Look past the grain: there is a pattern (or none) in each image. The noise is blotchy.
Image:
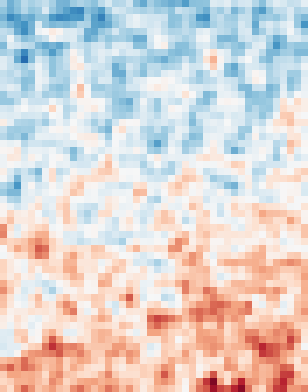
a smooth slope
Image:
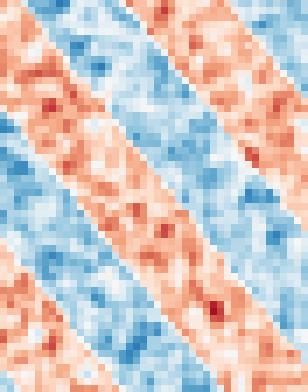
diagonal stripes
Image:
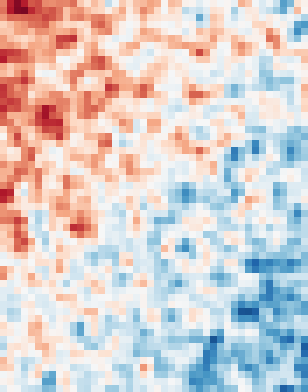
a smooth slope
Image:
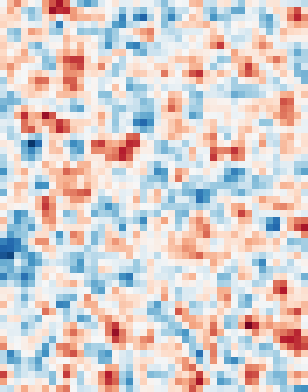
only noise
